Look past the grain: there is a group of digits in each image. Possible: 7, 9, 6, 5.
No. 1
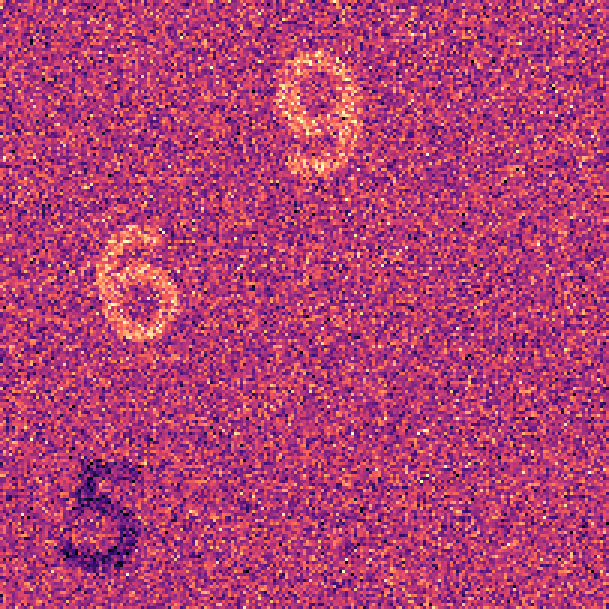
top middle: light 9; middle left: light 6; bottom left: dark 5
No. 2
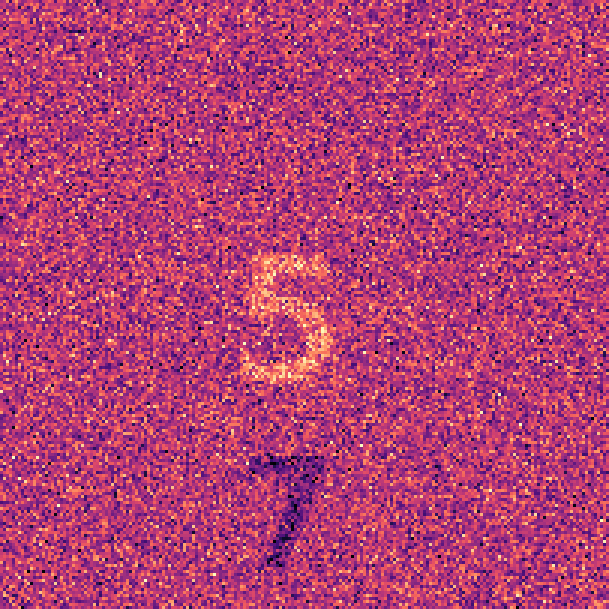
centre: light 5; bottom middle: dark 7
